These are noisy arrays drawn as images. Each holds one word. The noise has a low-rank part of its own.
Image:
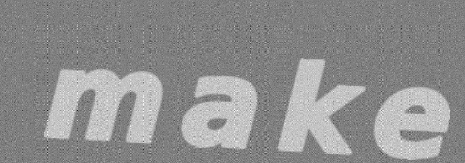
make
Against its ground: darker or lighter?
lighter
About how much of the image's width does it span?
nearly all
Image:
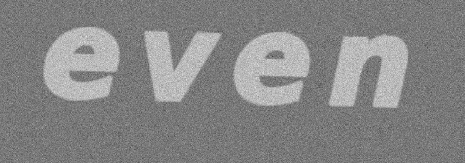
even
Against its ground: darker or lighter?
lighter
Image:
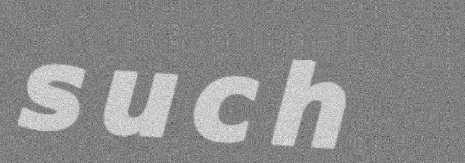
such
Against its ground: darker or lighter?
lighter
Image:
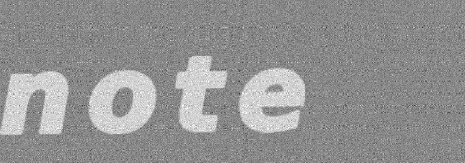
note
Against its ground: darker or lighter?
lighter
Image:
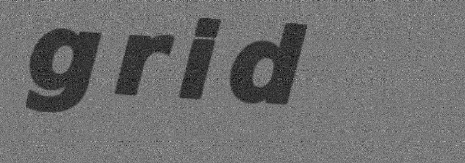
grid
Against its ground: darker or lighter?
darker
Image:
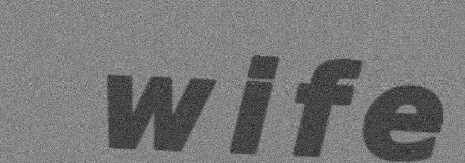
wife
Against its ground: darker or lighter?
darker
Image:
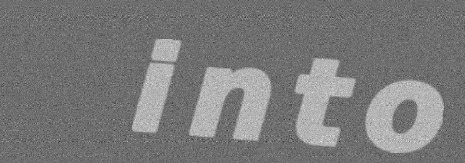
into
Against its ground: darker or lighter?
lighter
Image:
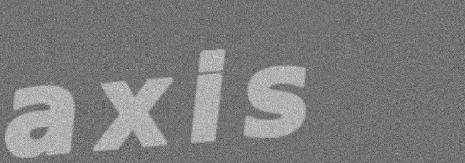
axis
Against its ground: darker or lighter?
lighter
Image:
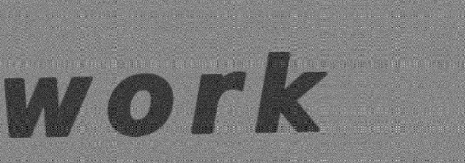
work
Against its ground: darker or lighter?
darker
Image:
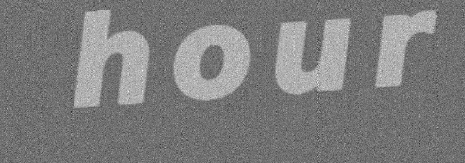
hour
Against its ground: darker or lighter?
lighter
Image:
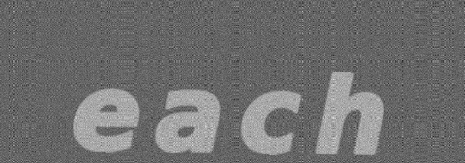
each
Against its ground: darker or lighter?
lighter
